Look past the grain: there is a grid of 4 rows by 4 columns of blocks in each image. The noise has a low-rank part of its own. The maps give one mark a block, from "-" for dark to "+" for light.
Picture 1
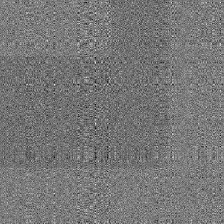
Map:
+ + - +
- - - +
- - - +
+ + + +
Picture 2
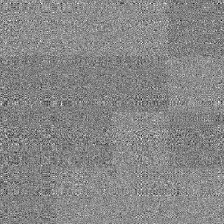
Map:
+ + + -
- - - +
- - + -
- + + +
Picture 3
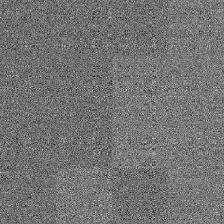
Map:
- - - +
- - + +
- - + +
- + - +
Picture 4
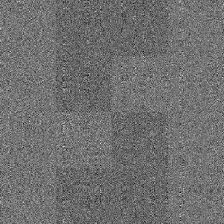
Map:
+ - - +
+ - + +
+ + - +
+ - - +
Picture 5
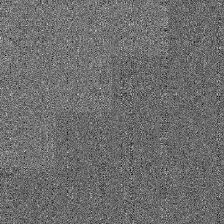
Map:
+ + + -
+ + - -
+ - - -
- - - -
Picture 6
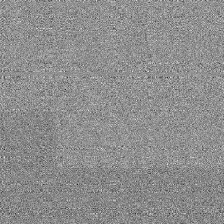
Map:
+ + + +
+ + + +
- + + +
- - - -
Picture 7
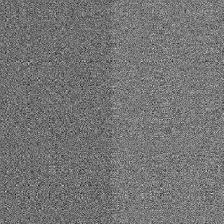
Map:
- - + +
- - + +
- - + +
- - + +
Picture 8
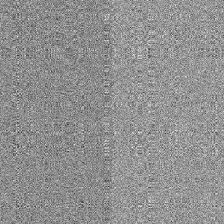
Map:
- - + +
- - + +
- - + +
- - + +
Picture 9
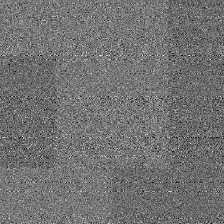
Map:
+ + + -
- + + -
- + + -
+ + - -
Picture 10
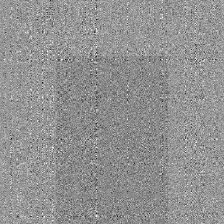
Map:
+ + + +
+ - - +
+ - - +
+ - - +
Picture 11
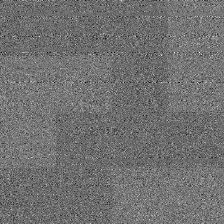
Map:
- - - +
+ + - +
+ - - -
- - + +
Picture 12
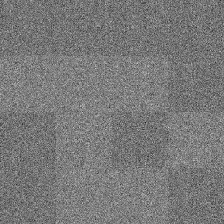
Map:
- - - -
+ + + -
- + - +
- + + -
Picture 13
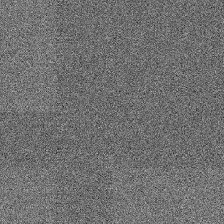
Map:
+ - - -
+ - - -
- - - -
+ - + +
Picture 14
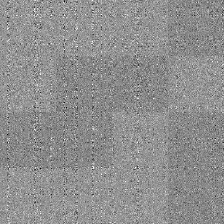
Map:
+ + + -
+ - - +
- - + -
+ + + -
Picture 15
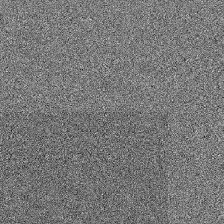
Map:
+ + + +
+ + + +
- - - +
- - - +
